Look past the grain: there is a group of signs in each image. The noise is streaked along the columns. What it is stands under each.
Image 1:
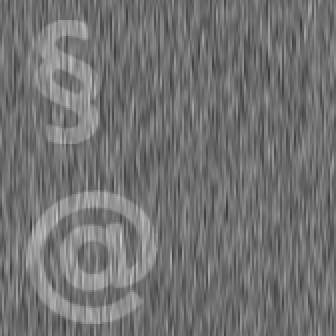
top left: section sign; bottom left: at sign
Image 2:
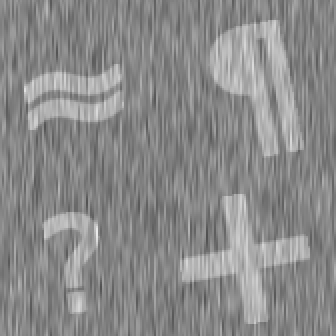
top left: approximately sign; top right: pilcrow; bottom left: question mark; bottom right: plus sign
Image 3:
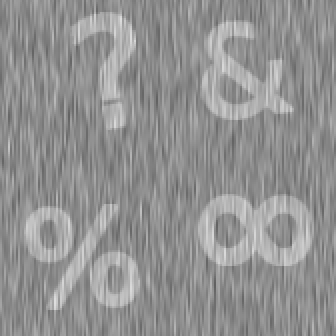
top left: question mark; top right: ampersand; bottom left: percent sign; bottom right: infinity sign
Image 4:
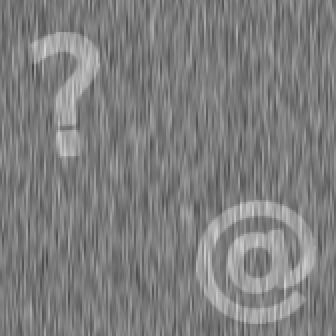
top left: question mark; bottom right: at sign
